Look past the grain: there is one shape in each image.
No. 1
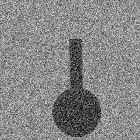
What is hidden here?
dark lollipop
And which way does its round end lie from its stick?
down
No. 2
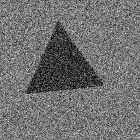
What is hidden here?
dark triangle
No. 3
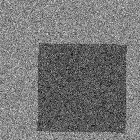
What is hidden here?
dark square
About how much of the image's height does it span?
two thirds
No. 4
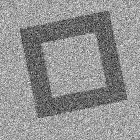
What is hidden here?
dark square frame
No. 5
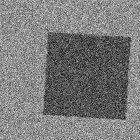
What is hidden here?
dark square
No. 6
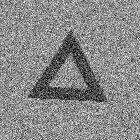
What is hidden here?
dark triangle frame
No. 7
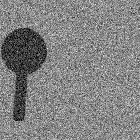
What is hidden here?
dark lollipop
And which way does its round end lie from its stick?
up
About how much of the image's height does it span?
two thirds
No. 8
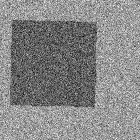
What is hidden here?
dark square
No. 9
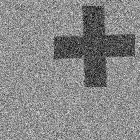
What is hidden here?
dark cross
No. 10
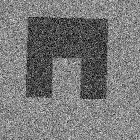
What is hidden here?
dark square with a notch
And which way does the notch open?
down
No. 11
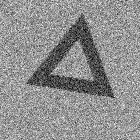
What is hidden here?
dark triangle frame
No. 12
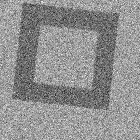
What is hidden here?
dark square frame
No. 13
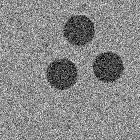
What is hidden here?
dark three dots
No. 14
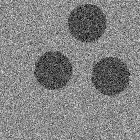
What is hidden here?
dark three dots
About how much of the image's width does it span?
two thirds
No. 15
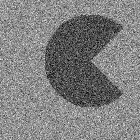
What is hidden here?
dark disc with a wedge cut out
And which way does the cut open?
right
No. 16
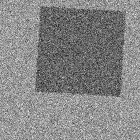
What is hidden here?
dark square
